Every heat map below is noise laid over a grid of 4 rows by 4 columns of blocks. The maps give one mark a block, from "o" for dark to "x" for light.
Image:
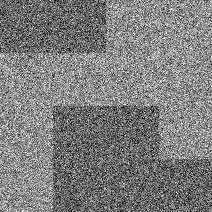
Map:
ooxx
xxxx
xoox
xooo
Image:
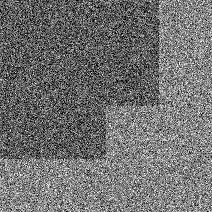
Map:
ooox
ooox
ooxx
xxxx
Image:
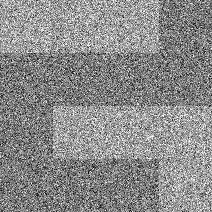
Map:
xxxo
oooo
oxxx
ooox
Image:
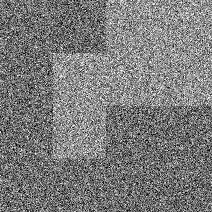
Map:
ooxx
oxxx
oxoo
oooo
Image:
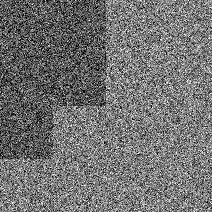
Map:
ooxx
ooxx
oxxx
xxxx
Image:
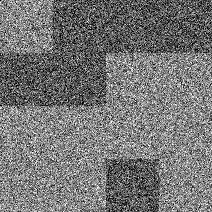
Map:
xooo
ooxx
xxxx
xxox
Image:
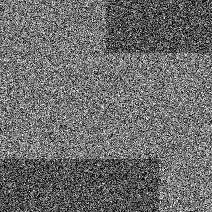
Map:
xxoo
xxxx
xxxx
ooox
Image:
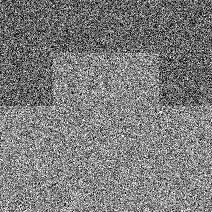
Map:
oooo
oxxo
xxxx
xxxx
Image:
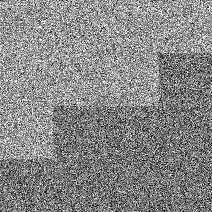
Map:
xxxx
xxxo
xooo
oooo
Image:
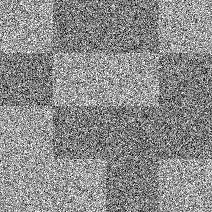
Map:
xoox
oxxo
xooo
xxox
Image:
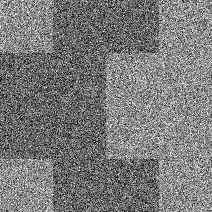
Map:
xoox
ooxx
ooxx
xoox
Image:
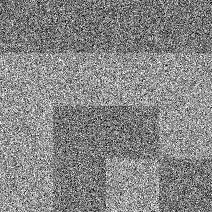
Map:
oooo
xxxx
xoox
xoxo
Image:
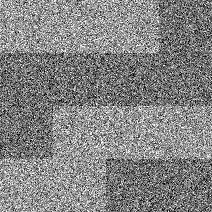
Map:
xxxo
oooo
oxxx
xxoo
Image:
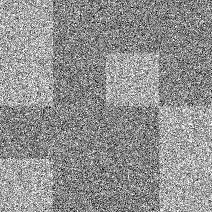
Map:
xooo
xoxo
ooox
xoox
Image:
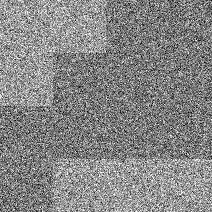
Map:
xxoo
xooo
oooo
oxxx
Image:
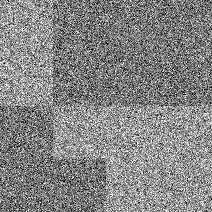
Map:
xooo
xooo
oxxx
ooxx
